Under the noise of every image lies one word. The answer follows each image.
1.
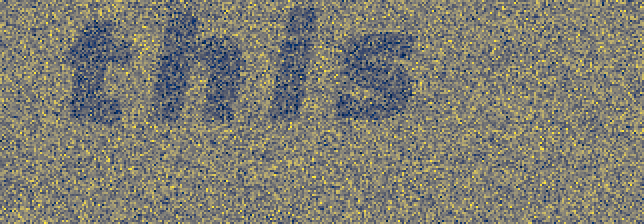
this
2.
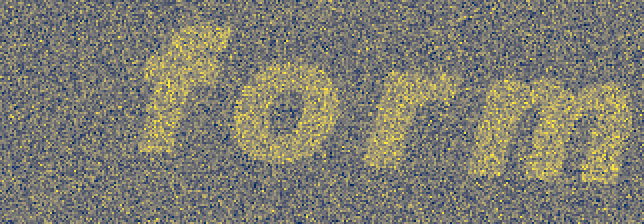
form
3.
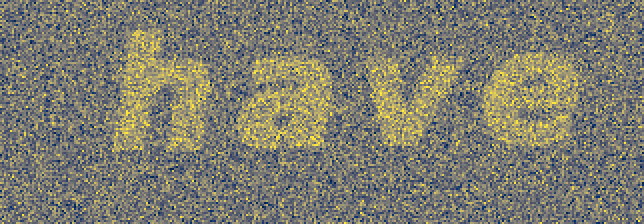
have
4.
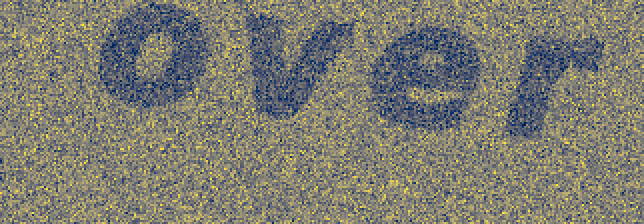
over
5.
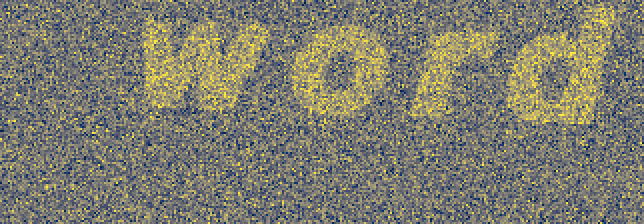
word
